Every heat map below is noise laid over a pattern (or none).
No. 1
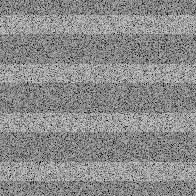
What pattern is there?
horizontal stripes
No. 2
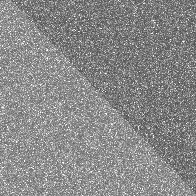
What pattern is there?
a sharp edge
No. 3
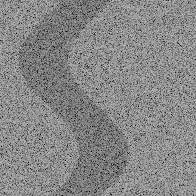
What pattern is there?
a wavy band
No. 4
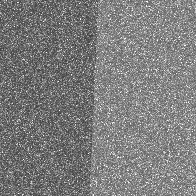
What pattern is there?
a sharp edge
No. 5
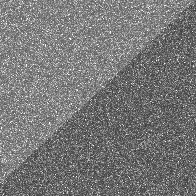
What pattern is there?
a sharp edge
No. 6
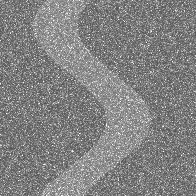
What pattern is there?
a wavy band
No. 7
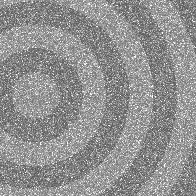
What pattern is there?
rings round one point
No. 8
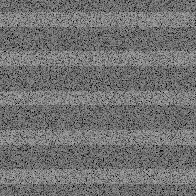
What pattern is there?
horizontal stripes
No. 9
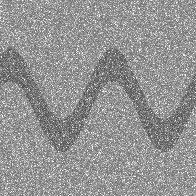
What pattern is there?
a wavy band
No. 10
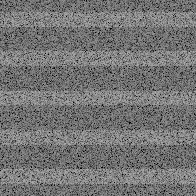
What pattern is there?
horizontal stripes
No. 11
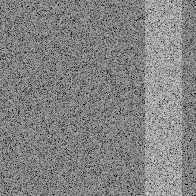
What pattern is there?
one vertical stripe
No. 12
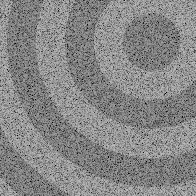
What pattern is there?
rings round one point
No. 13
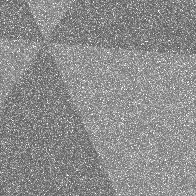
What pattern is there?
spokes from one point
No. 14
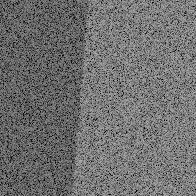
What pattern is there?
a sharp edge
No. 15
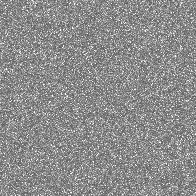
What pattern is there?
only noise
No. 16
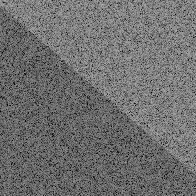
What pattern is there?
a sharp edge
